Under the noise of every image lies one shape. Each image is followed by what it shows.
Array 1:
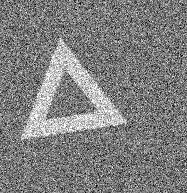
triangle frame
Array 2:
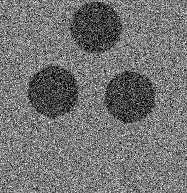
three dots
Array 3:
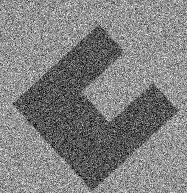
square with a notch
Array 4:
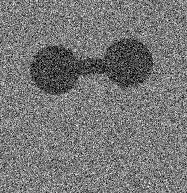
dumbbell
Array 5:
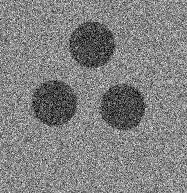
three dots
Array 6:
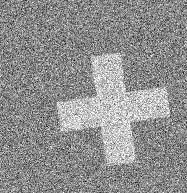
cross
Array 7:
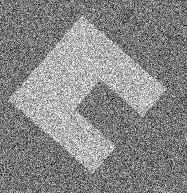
square with a notch
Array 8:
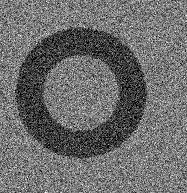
ring
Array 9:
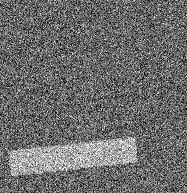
bar
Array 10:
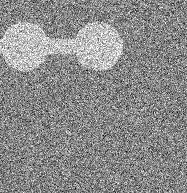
dumbbell
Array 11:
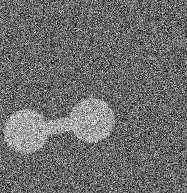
dumbbell
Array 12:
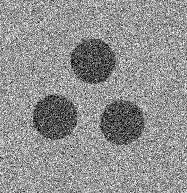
three dots
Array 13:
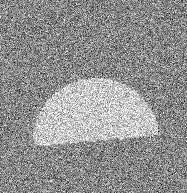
half disc
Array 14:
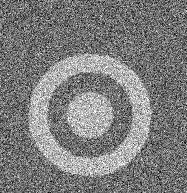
bullseye
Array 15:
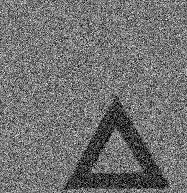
triangle frame
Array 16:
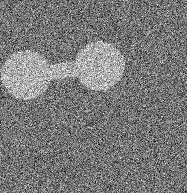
dumbbell
